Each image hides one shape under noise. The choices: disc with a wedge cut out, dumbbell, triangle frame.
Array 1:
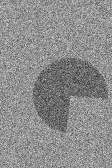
disc with a wedge cut out
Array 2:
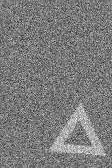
triangle frame
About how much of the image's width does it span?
half
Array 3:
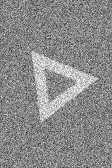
triangle frame
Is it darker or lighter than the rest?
lighter
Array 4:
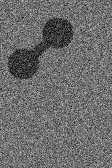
dumbbell
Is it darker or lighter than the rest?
darker
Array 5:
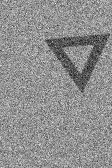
triangle frame
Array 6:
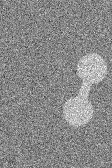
dumbbell
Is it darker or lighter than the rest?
lighter
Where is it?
middle right
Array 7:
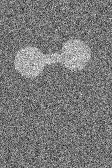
dumbbell
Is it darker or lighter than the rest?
lighter
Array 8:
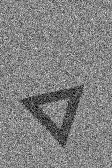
triangle frame
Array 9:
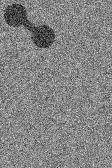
dumbbell
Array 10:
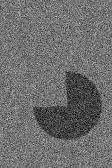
disc with a wedge cut out
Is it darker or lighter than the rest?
darker
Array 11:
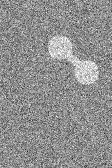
dumbbell
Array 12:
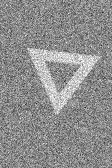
triangle frame
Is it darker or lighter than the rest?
lighter
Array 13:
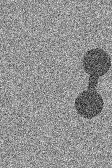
dumbbell
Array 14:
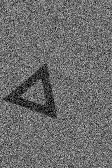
triangle frame
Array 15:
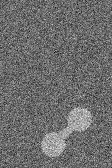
dumbbell
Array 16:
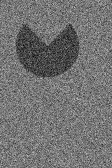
disc with a wedge cut out
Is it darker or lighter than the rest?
darker
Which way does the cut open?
up
